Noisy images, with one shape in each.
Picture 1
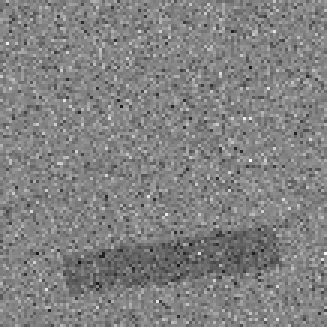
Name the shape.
bar
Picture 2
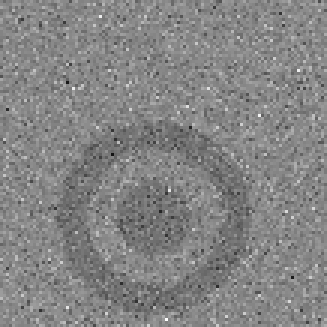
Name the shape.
bullseye
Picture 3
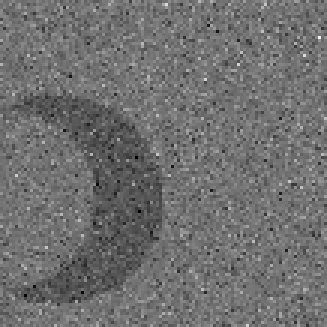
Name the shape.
crescent
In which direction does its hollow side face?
left
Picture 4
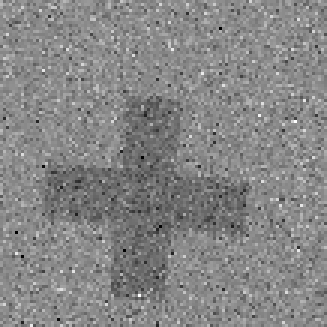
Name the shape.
cross
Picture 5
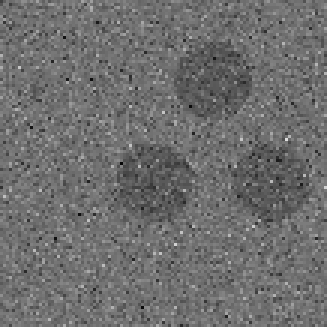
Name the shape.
three dots
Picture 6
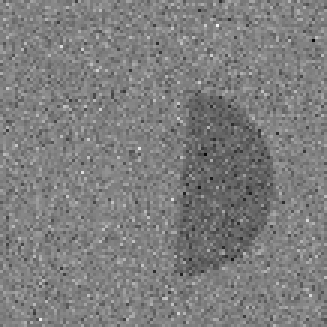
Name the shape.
half disc
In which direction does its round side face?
right
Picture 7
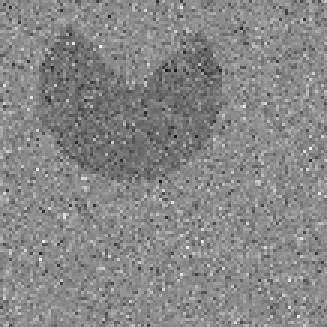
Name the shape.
disc with a wedge cut out
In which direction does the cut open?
up
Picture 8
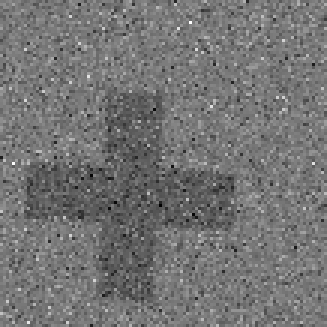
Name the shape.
cross
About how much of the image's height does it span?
two thirds
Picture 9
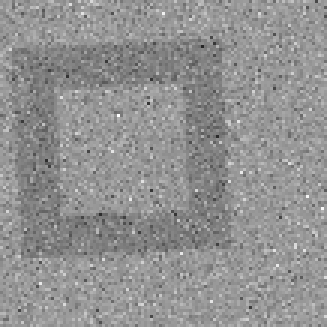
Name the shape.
square frame
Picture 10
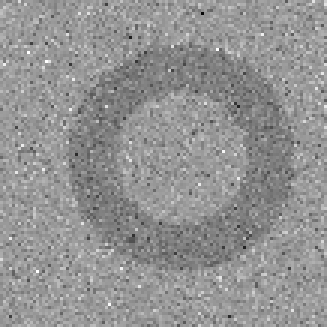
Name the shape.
ring
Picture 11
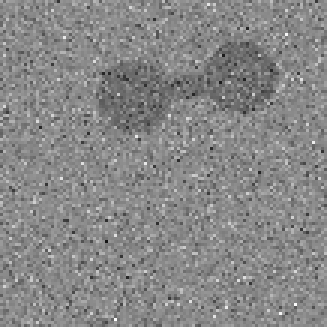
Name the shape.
dumbbell
